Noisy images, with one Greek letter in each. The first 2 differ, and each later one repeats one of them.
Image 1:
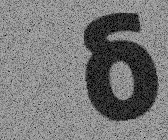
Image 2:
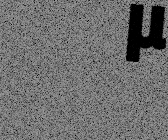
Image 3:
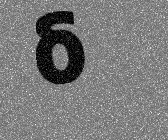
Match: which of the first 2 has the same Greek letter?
1
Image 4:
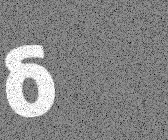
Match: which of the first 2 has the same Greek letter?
1
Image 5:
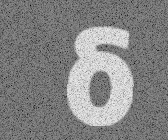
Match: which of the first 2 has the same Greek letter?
1
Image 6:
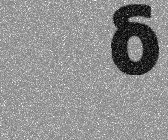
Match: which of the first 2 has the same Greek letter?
1
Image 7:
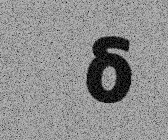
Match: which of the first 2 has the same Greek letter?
1
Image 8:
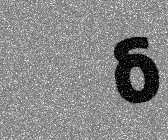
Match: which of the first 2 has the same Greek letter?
1
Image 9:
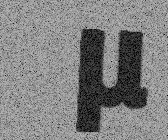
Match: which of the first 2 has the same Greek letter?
2
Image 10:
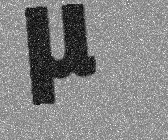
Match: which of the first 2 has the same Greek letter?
2
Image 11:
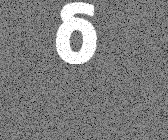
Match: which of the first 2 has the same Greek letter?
1
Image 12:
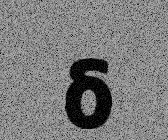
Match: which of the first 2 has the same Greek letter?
1
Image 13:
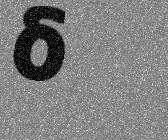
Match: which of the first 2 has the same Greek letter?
1
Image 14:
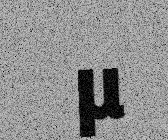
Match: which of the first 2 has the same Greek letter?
2
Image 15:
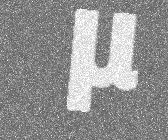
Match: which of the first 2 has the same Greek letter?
2
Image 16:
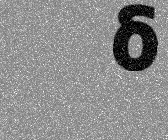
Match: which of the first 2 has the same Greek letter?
1
